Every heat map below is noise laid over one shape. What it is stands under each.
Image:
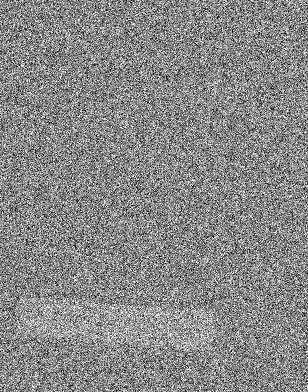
light bar
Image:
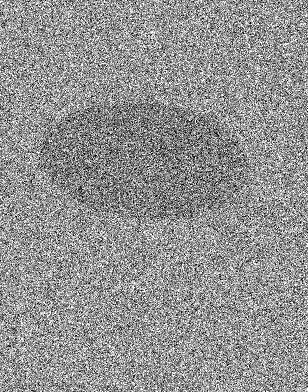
dark ellipse
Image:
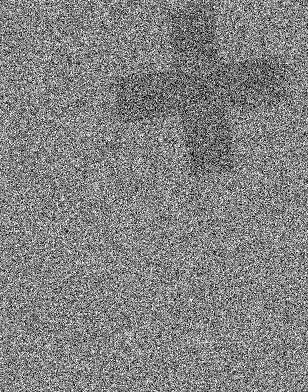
dark cross
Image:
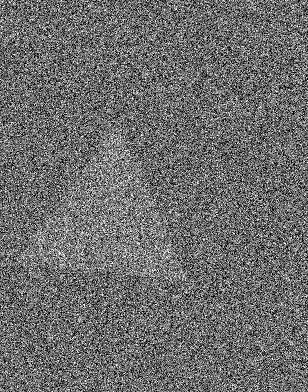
light triangle
